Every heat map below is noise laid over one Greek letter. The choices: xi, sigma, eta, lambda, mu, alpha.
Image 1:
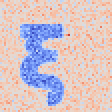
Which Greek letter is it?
xi
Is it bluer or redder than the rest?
bluer
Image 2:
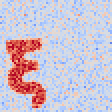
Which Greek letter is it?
xi
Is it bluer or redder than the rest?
redder
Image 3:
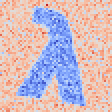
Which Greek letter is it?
lambda
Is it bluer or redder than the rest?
bluer
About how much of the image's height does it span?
nearly all
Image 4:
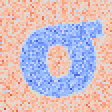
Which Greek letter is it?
sigma
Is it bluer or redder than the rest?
bluer
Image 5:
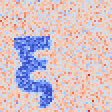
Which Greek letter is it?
xi
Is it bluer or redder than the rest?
bluer
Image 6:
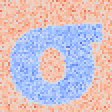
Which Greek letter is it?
sigma
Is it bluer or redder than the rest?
bluer
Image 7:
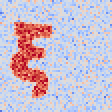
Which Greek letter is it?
xi
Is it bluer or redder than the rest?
redder
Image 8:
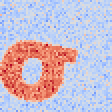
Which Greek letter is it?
sigma
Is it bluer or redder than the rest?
redder
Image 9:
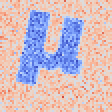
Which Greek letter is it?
mu
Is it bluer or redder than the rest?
bluer
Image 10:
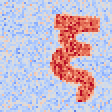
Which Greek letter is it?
xi
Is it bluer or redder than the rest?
redder
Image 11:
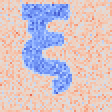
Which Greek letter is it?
xi
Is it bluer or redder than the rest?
bluer
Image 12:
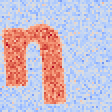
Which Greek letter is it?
eta
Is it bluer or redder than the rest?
redder
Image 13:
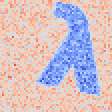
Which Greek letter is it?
lambda
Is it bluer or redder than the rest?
bluer
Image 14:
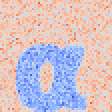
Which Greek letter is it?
alpha
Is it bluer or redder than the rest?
bluer
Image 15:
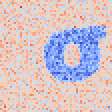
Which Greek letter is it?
sigma
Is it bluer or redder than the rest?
bluer
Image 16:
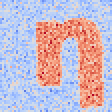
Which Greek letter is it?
eta
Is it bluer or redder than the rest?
redder
